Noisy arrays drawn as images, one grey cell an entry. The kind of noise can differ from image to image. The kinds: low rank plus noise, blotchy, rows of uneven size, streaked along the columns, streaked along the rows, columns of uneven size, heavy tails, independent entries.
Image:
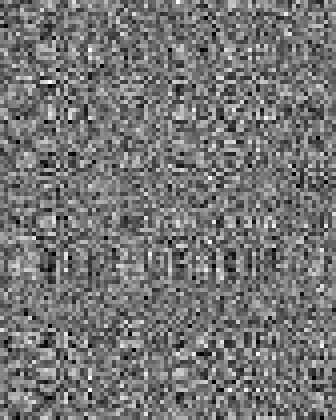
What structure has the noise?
low rank plus noise
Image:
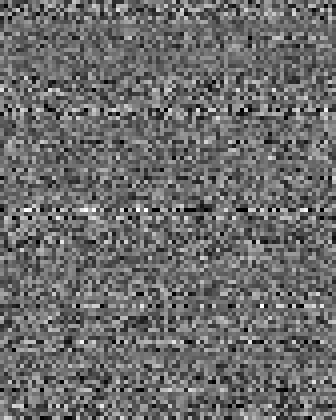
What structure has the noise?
rows of uneven size
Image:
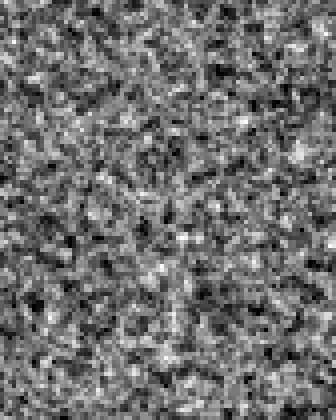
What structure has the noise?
blotchy
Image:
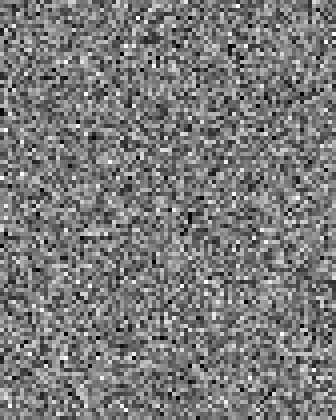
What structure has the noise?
independent entries
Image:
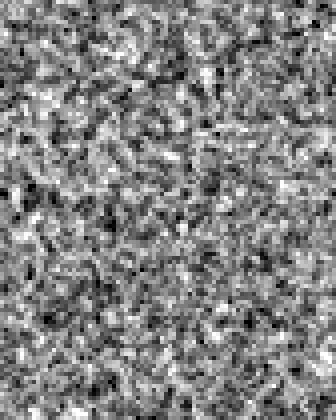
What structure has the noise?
blotchy
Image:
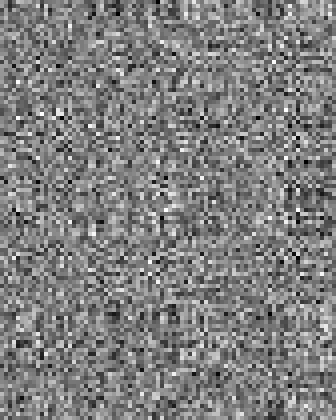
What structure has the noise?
low rank plus noise
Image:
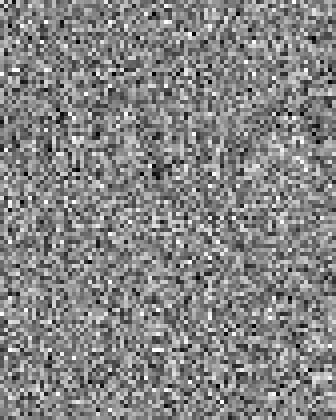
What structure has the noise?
low rank plus noise
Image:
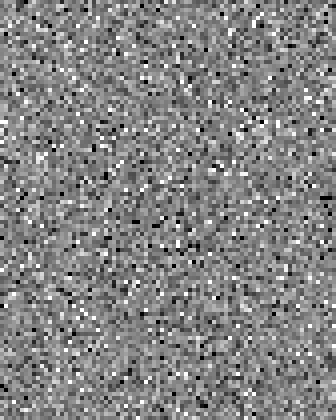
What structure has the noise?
heavy tails
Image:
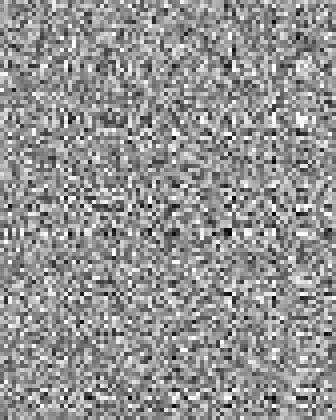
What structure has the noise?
low rank plus noise
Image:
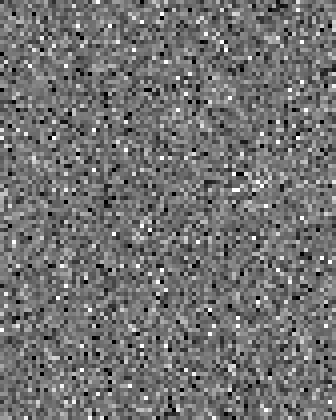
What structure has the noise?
heavy tails
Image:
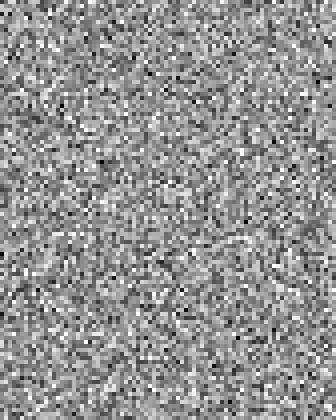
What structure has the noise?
independent entries
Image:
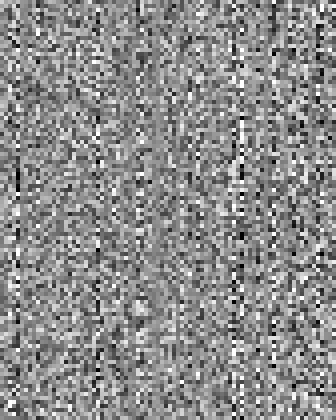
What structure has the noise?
columns of uneven size
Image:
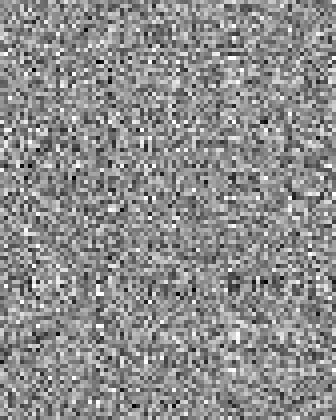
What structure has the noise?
low rank plus noise
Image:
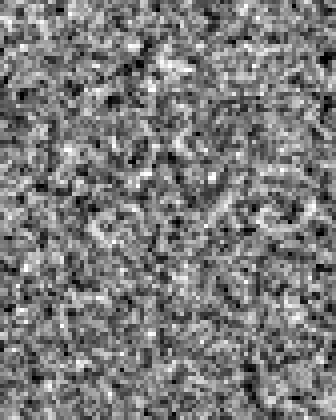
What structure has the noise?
blotchy
